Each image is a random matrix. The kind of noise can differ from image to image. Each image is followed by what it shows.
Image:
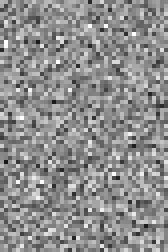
independent entries
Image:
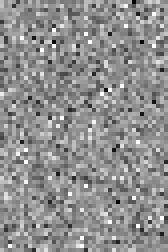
heavy tails
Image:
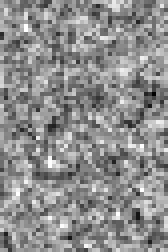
blotchy
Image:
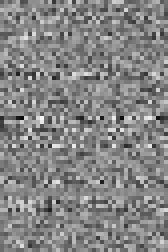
rows of uneven size
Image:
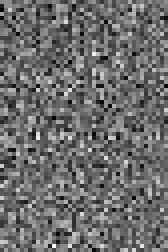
low rank plus noise
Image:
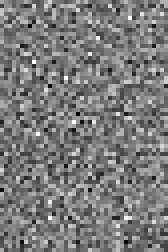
low rank plus noise
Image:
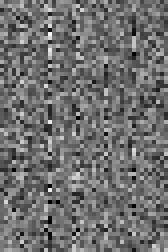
columns of uneven size
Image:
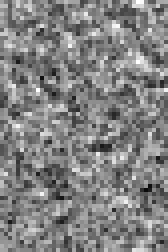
blotchy
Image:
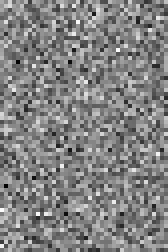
independent entries
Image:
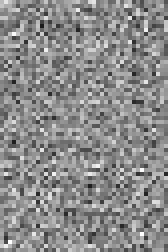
low rank plus noise
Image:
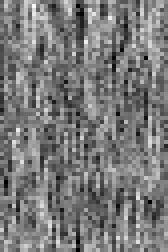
streaked along the columns
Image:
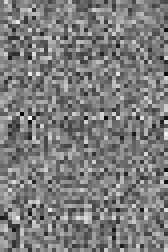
low rank plus noise
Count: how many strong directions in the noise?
two
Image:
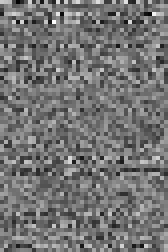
rows of uneven size
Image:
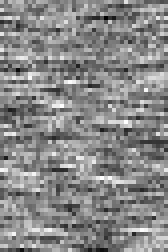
streaked along the rows
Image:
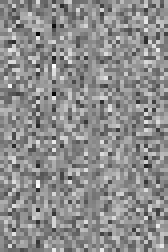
columns of uneven size
